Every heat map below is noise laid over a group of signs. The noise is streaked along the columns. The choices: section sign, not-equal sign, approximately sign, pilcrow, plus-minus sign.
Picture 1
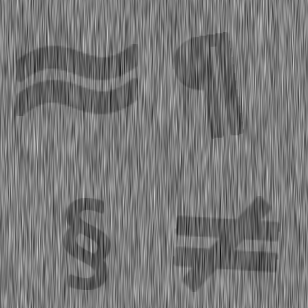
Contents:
top left: approximately sign; top right: pilcrow; bottom left: section sign; bottom right: not-equal sign
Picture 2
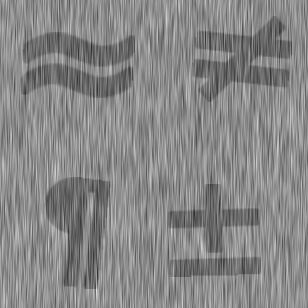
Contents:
top left: approximately sign; top right: not-equal sign; bottom left: pilcrow; bottom right: plus-minus sign
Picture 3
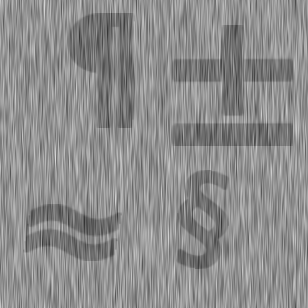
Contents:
top left: pilcrow; top right: plus-minus sign; bottom left: approximately sign; bottom right: section sign
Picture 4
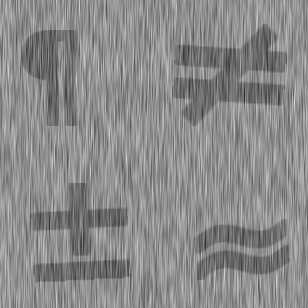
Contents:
top left: pilcrow; top right: not-equal sign; bottom left: plus-minus sign; bottom right: approximately sign
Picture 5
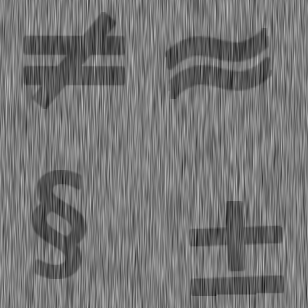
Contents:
top left: not-equal sign; top right: approximately sign; bottom left: section sign; bottom right: plus-minus sign
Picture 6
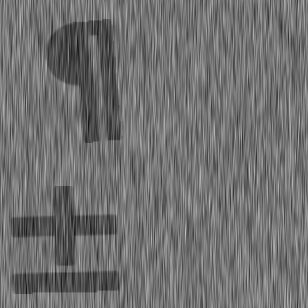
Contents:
top left: pilcrow; bottom left: plus-minus sign
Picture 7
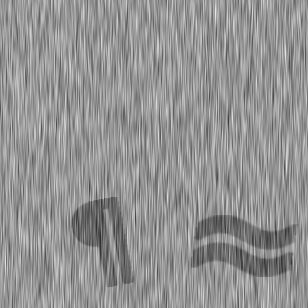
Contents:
bottom left: pilcrow; bottom right: approximately sign
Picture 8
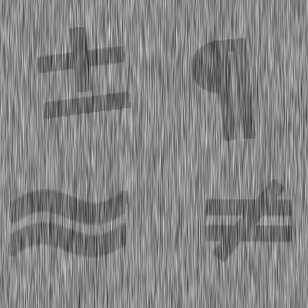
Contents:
top left: plus-minus sign; top right: pilcrow; bottom left: approximately sign; bottom right: not-equal sign
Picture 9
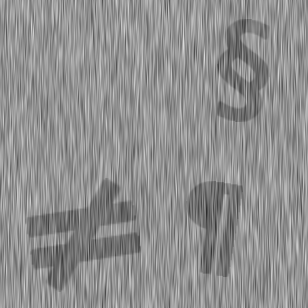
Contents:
top right: section sign; bottom left: not-equal sign; bottom right: pilcrow
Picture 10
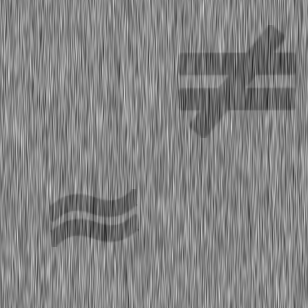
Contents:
top right: not-equal sign; bottom left: approximately sign
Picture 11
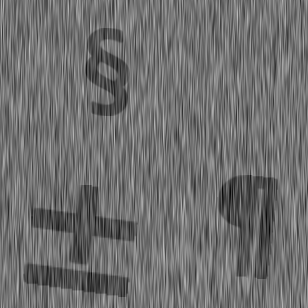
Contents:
top left: section sign; bottom left: plus-minus sign; bottom right: pilcrow
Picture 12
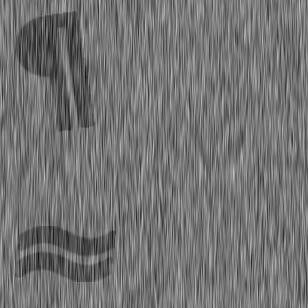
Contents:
top left: pilcrow; bottom left: approximately sign
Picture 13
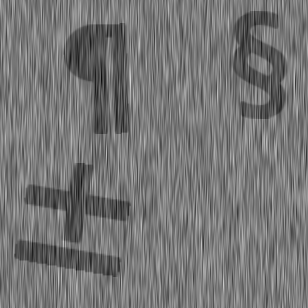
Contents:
top left: pilcrow; top right: section sign; bottom left: plus-minus sign
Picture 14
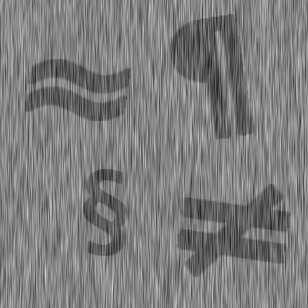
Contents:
top left: approximately sign; top right: pilcrow; bottom left: section sign; bottom right: not-equal sign
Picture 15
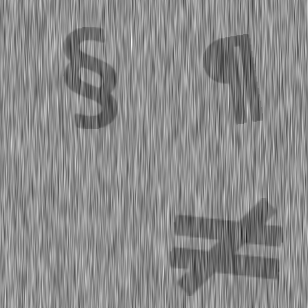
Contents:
top left: section sign; top right: pilcrow; bottom right: not-equal sign
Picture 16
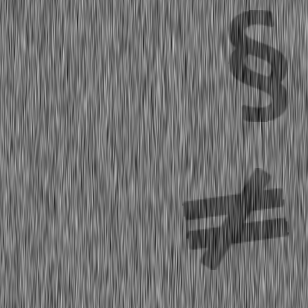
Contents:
top right: section sign; bottom right: not-equal sign
